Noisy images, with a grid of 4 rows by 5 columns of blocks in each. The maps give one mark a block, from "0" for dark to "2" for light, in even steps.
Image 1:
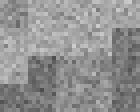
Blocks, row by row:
12222
22220
20110
00110
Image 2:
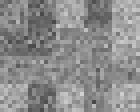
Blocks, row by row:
10202
00112
11111
20212
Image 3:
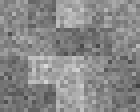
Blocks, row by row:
10211
11001
02210
00210
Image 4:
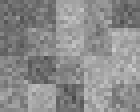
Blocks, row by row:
00210
01212
10122
12021
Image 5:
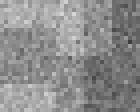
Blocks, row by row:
22210
11210
11100
22100
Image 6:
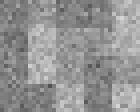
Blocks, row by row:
01002
02112
02101
00202
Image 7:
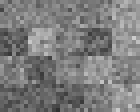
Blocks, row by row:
11112
02102
10121
00012
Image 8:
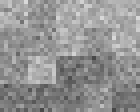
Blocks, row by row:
21222
11212
12001
00010
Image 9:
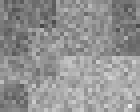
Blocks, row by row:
00110
01110
11222
02222
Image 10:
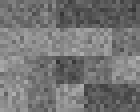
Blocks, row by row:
11000
22221
21012
21200
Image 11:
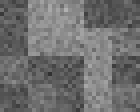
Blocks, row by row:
02200
02221
10020
01021
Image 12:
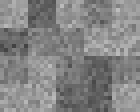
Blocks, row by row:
20212
01122
12101
22002
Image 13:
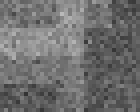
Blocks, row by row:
11210
22200
11100
00100
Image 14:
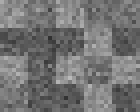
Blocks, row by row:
21211
00020
20212
10020
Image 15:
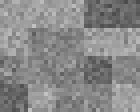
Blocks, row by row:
22200
21122
11101
02112
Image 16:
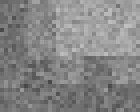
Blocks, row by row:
01222
01222
00101
00000
